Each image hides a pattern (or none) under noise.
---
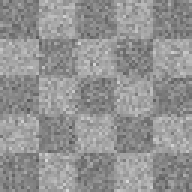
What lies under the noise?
a checkerboard
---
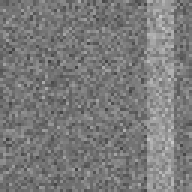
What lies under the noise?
one band of columns
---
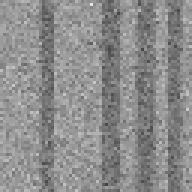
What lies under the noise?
bands of columns
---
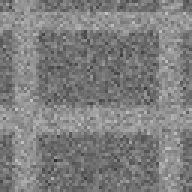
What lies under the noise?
bands of rows crossing bands of columns
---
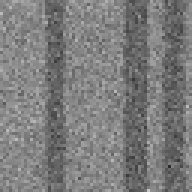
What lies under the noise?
bands of columns
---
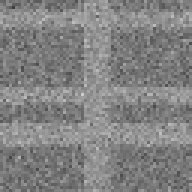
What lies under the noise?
bands of rows crossing bands of columns
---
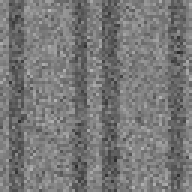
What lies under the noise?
bands of columns
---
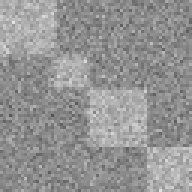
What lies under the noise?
blocks along the diagonal
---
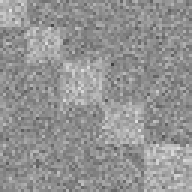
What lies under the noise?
blocks along the diagonal
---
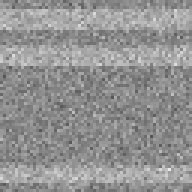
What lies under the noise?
bands of rows
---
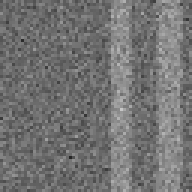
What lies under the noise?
bands of columns
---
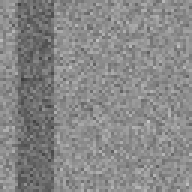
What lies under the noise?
one band of columns
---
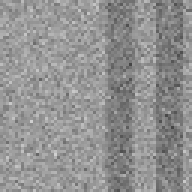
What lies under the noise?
bands of columns
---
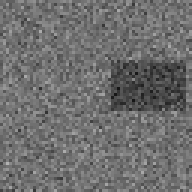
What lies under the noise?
one block
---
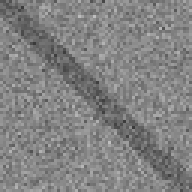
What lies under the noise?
a diagonal band
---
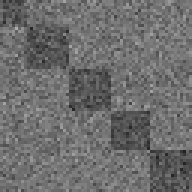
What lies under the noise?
blocks along the diagonal
